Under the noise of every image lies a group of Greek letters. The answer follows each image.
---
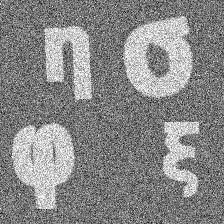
top left: light eta; top right: light sigma; bottom left: light phi; bottom right: light xi
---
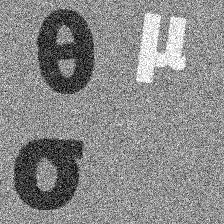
top left: dark theta; top right: light mu; bottom left: dark sigma
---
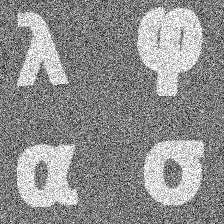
top left: light lambda; top right: light phi; bottom left: light alpha; bottom right: light sigma
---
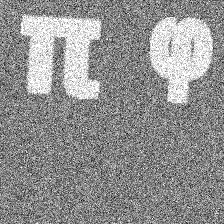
top left: light pi; top right: light phi
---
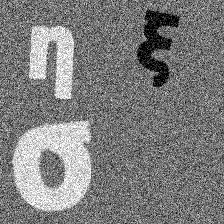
top left: light eta; top right: dark xi; bottom left: light sigma
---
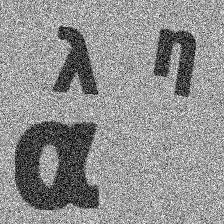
top left: dark lambda; top right: dark eta; bottom left: dark alpha
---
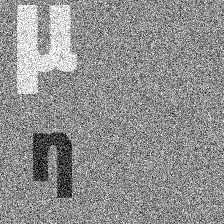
top left: light mu; bottom left: dark eta
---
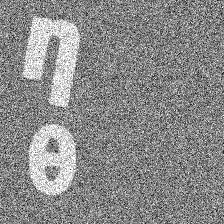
top left: light eta; bottom left: light theta
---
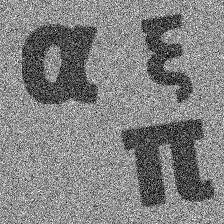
top left: dark alpha; top right: dark xi; bottom right: dark pi
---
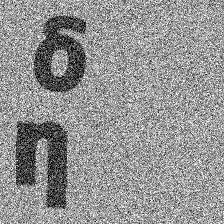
top left: dark delta; bottom left: dark eta
